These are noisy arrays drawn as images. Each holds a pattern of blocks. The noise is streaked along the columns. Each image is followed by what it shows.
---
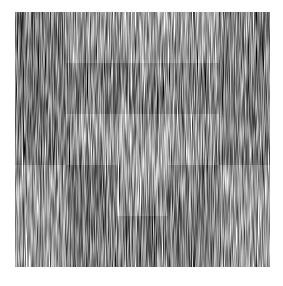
left and right mirror each other
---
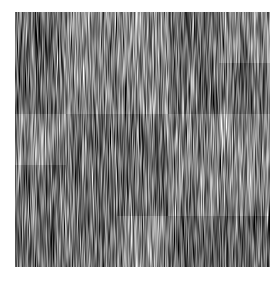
mirrored about the diagonal from the bottom left
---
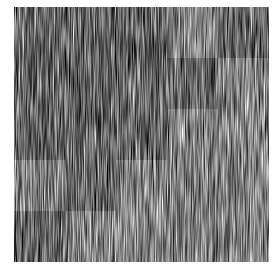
mirrored about the diagonal from the top left
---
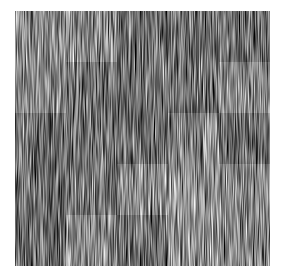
mirrored about the diagonal from the top left
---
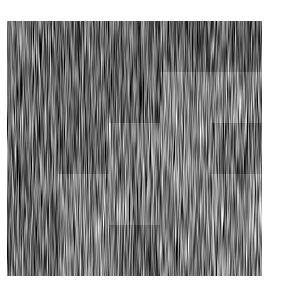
mirrored about the diagonal from the top left
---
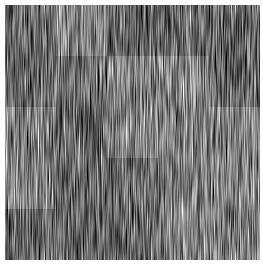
no symmetry
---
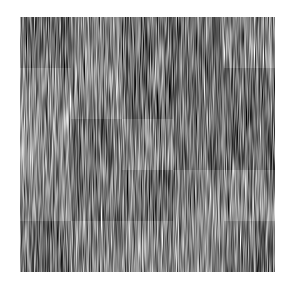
mirrored about the diagonal from the bottom left
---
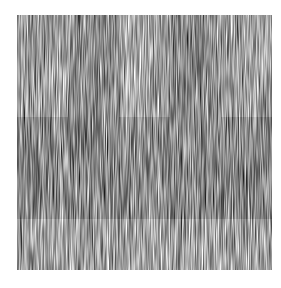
left and right mirror each other
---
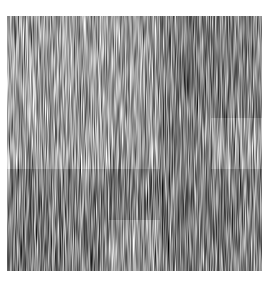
mirrored about the diagonal from the top left
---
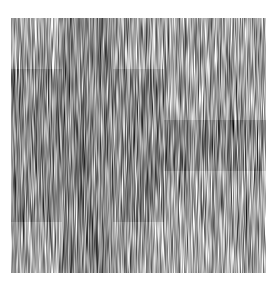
top and bottom mirror each other
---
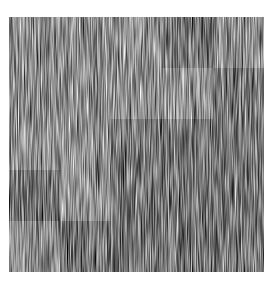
mirrored about the diagonal from the top left
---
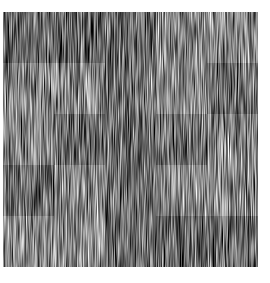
the same after a half turn
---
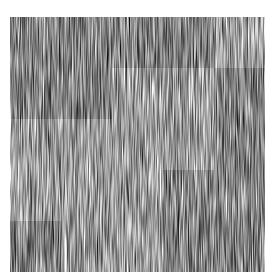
mirrored about the diagonal from the bottom left
